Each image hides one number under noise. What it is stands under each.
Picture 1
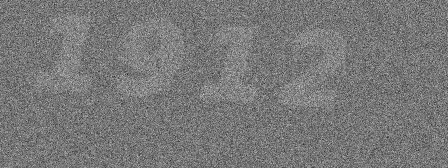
1912
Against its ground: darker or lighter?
lighter
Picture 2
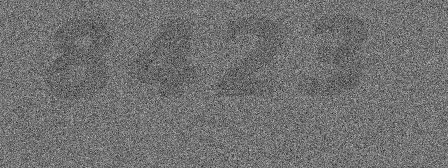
8423
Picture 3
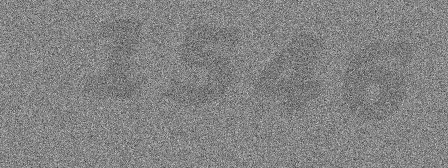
1546
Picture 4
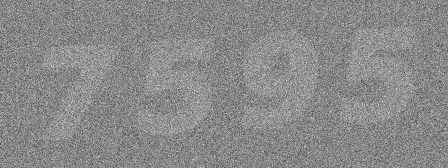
7595
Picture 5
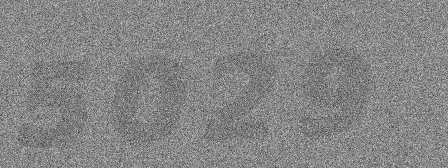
5029
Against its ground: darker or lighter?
darker
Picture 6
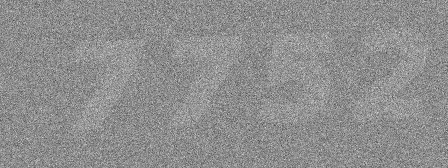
7752
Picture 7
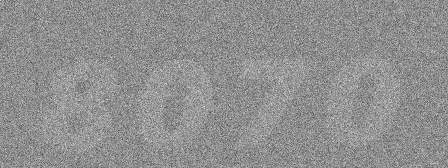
8070
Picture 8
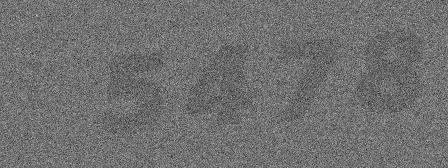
5478
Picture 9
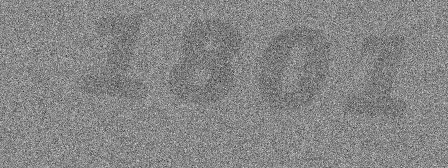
1801
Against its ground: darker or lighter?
darker
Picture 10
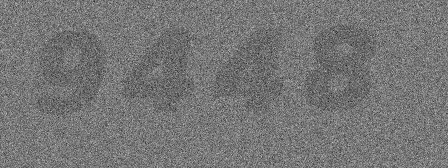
9448
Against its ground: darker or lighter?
darker
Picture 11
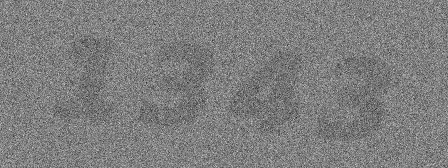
1343
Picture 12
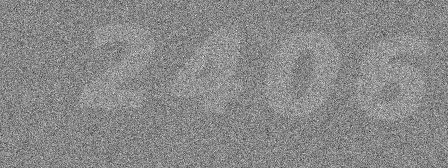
2406
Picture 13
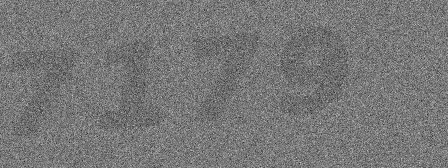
7179
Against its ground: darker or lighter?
darker
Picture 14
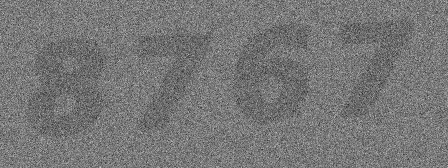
8767
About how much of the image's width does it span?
nearly all
